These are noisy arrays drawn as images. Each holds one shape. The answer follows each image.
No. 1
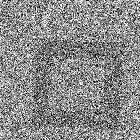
square frame
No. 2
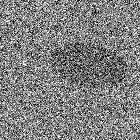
ellipse
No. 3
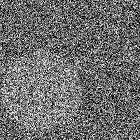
disc
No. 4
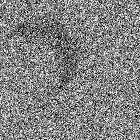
crescent
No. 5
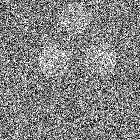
three dots
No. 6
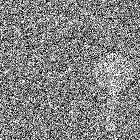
lollipop
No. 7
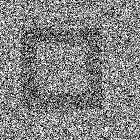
square frame
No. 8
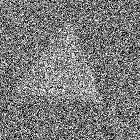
triangle
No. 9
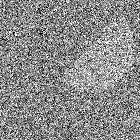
half disc
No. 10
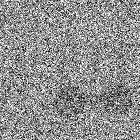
dumbbell
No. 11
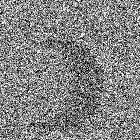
crescent
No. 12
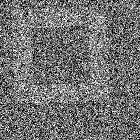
square frame
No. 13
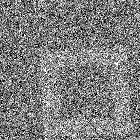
square frame
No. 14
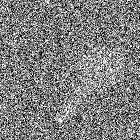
lollipop
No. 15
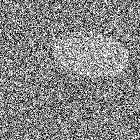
ellipse
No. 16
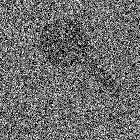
lollipop
